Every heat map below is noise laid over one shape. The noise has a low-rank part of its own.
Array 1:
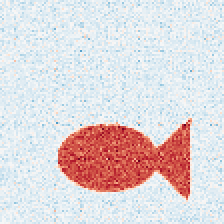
fish
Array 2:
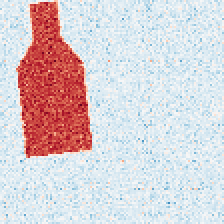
bottle
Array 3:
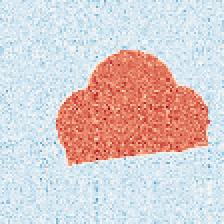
cloud
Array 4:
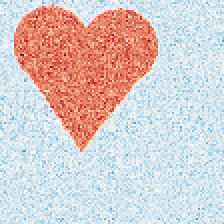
heart
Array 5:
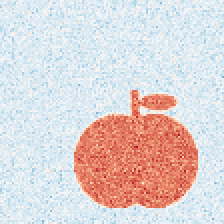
apple
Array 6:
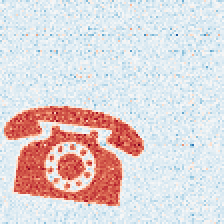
telephone
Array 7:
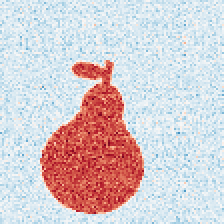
pear
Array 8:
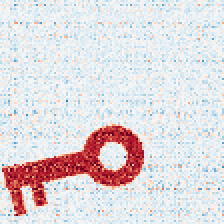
key
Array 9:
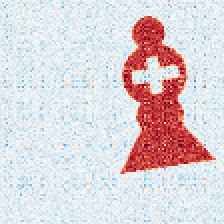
chess bishop
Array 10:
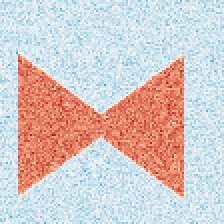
bow tie
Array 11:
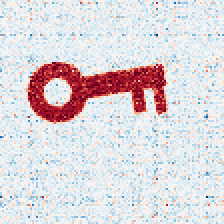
key
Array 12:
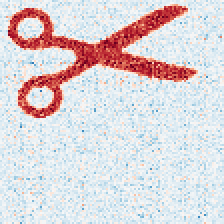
pair of scissors
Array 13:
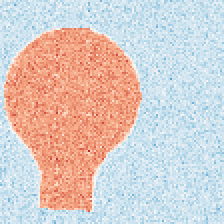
light bulb
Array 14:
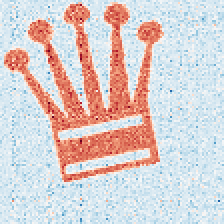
chess queen
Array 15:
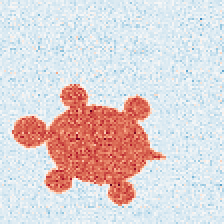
turtle
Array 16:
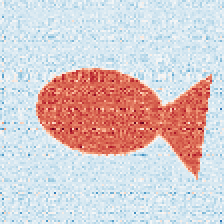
fish
